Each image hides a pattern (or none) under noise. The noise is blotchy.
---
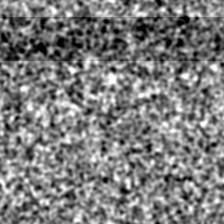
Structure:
one horizontal stripe
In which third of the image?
top
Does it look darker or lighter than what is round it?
darker
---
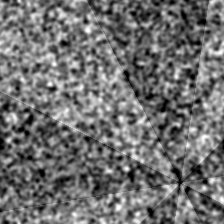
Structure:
spokes from one point
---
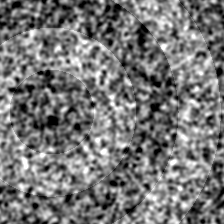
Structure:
rings round one point
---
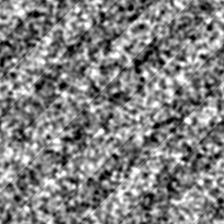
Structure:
diagonal stripes
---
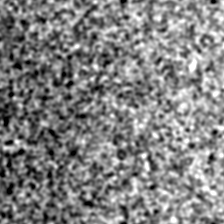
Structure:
a smooth slope
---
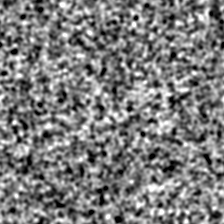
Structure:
only noise
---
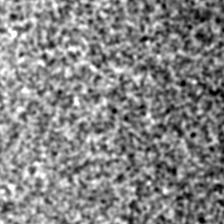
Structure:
a smooth slope
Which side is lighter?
left
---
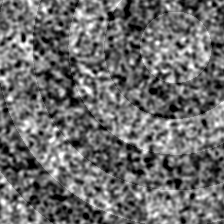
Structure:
rings round one point
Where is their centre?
top right
